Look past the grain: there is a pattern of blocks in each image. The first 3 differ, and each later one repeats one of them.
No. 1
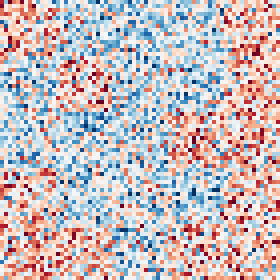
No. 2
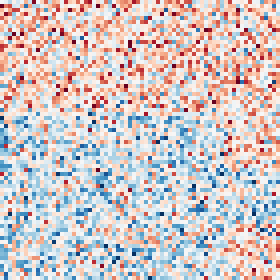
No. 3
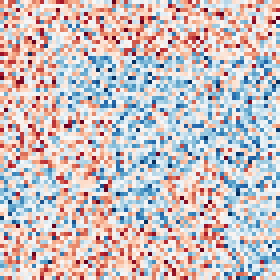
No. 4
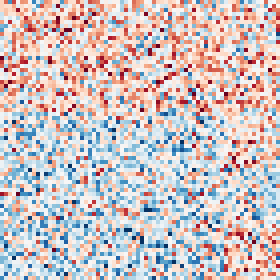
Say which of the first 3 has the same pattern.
2
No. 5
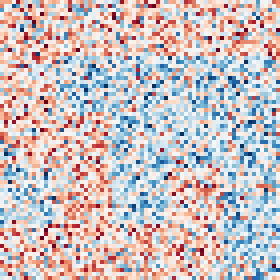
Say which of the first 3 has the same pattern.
3
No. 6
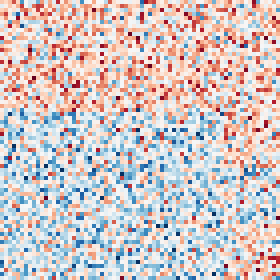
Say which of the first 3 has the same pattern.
2
